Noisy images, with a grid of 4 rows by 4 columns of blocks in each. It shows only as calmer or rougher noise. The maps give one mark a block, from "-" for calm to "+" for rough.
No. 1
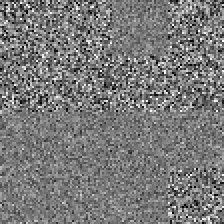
+ + - +
+ + + +
- - - -
- - - +
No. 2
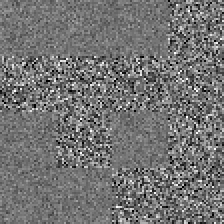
- - - +
+ + + +
- + - +
- - + +
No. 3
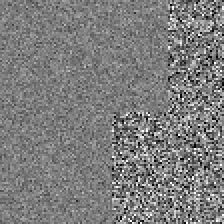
- - - +
- - - +
- - + +
- - + +
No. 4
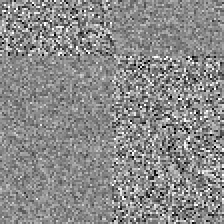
+ + - -
- - + +
- - + +
- - + +
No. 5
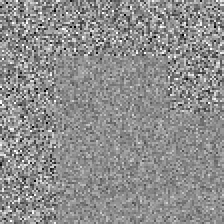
+ + + +
+ - - +
+ - - -
+ - - -
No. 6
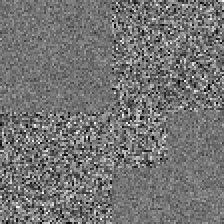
- - + +
- - + +
+ + + -
+ + - -
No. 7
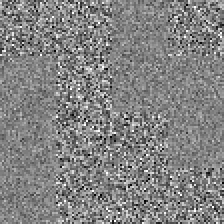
+ + - +
- + - -
- + + -
- + + +
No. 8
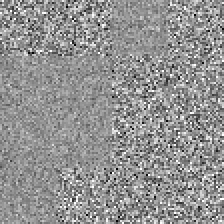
+ + - +
- - + +
- - + +
- + + +
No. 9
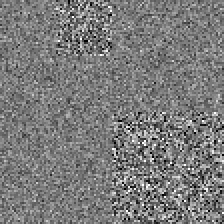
- + - -
- - - -
- - + +
- - + +
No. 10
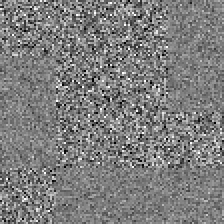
+ + + -
- + + -
- + + +
+ - - -
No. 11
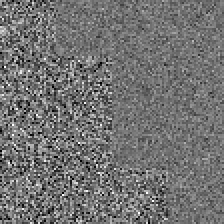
+ - - -
+ + - -
+ + - -
+ + + -
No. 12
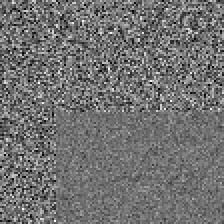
+ + + +
+ + + +
+ - - -
+ - - -
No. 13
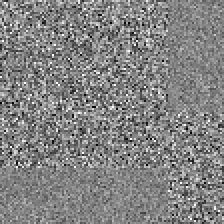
+ + + -
+ + + -
+ + + +
- - - +
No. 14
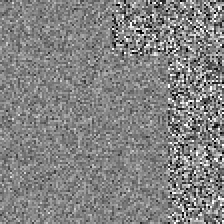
- - + +
- - - +
- - - +
- - - +
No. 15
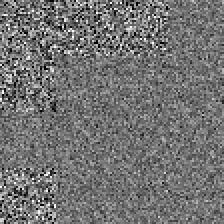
+ + + -
+ - - -
- - - -
+ - - -
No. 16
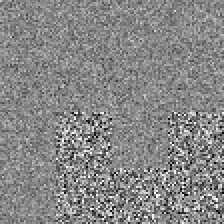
- - - -
- - - -
- + - +
- + + +
